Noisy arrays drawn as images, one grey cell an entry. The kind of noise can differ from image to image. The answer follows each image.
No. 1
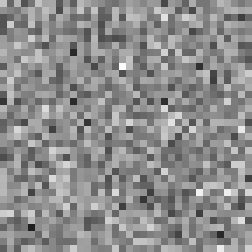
independent entries
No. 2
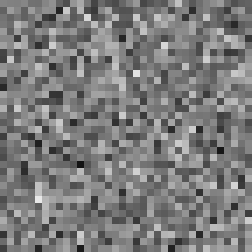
independent entries
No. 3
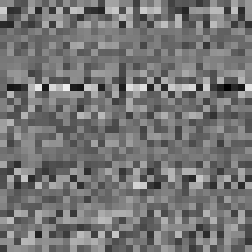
rows of uneven size
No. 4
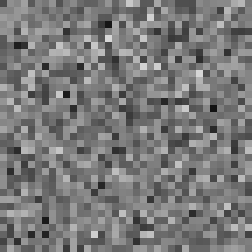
independent entries
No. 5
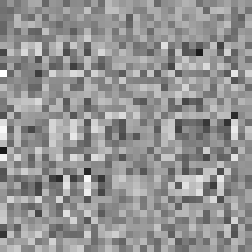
low rank plus noise
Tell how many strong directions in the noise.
two
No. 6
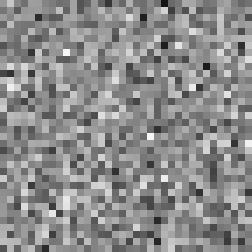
independent entries
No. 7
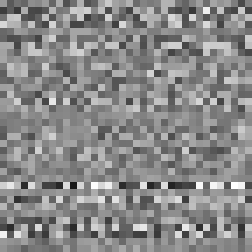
rows of uneven size
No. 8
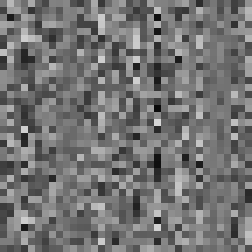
columns of uneven size
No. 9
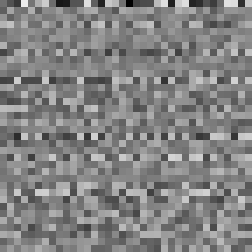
rows of uneven size
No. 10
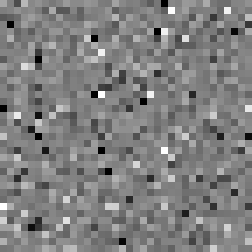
heavy tails
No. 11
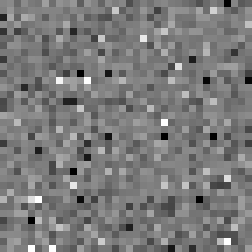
heavy tails
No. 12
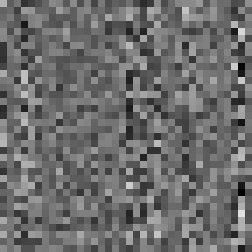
columns of uneven size
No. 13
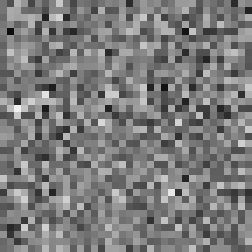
low rank plus noise
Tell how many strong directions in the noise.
five to eight
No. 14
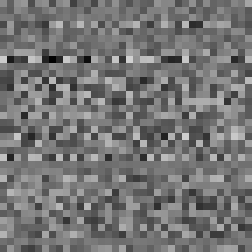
rows of uneven size
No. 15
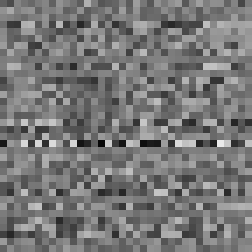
rows of uneven size
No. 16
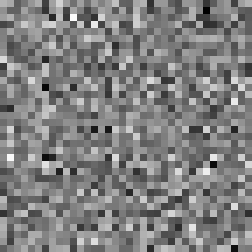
low rank plus noise
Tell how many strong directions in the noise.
five to eight
